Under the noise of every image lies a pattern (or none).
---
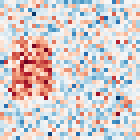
one block
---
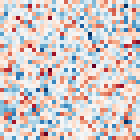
only noise
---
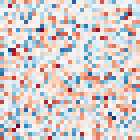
only noise
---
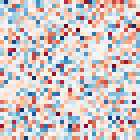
only noise
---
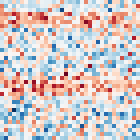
bands of rows
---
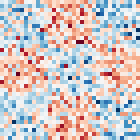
a checkerboard
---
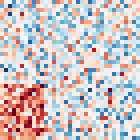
one block
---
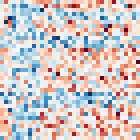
bands of rows crossing bands of columns
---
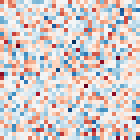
only noise
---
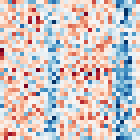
bands of columns
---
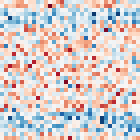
bands of rows
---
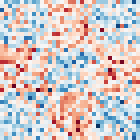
a checkerboard
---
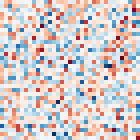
only noise
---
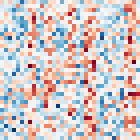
bands of columns
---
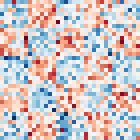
a checkerboard
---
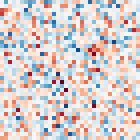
only noise
